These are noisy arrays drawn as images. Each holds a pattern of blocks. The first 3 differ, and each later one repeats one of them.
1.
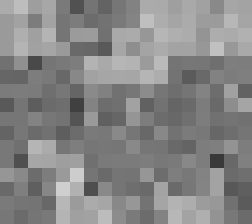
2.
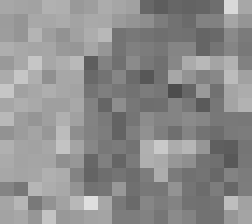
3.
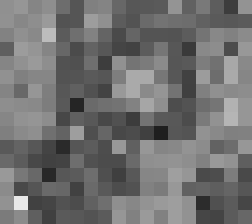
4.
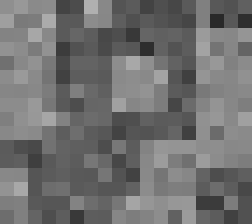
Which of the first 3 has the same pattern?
3
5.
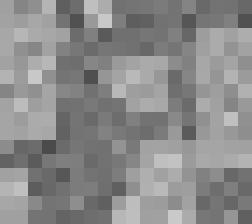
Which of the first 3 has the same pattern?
3
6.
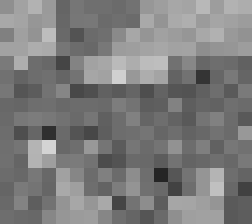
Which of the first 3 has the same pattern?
1
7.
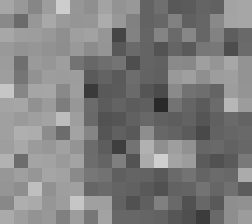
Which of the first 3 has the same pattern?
2
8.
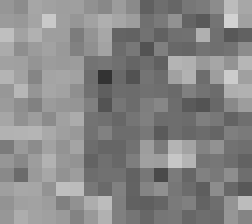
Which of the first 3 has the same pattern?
2
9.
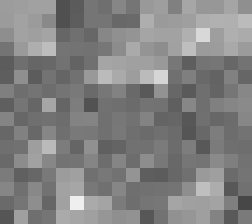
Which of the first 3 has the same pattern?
1
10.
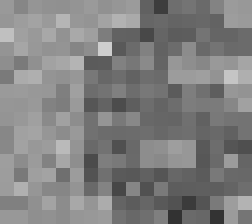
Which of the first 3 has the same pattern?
2
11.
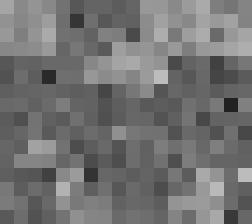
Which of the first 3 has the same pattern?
1
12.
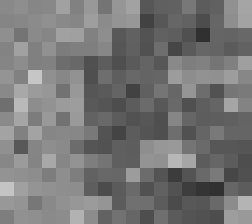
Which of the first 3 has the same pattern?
2
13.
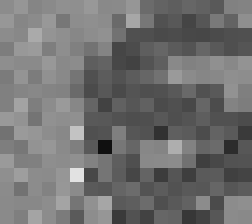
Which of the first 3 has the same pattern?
2
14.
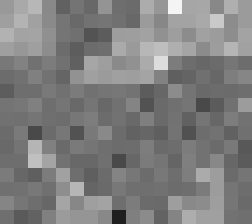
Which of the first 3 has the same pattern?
1
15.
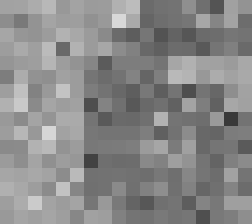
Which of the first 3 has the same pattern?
2
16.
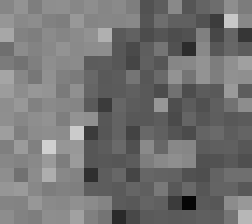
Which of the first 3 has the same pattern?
2
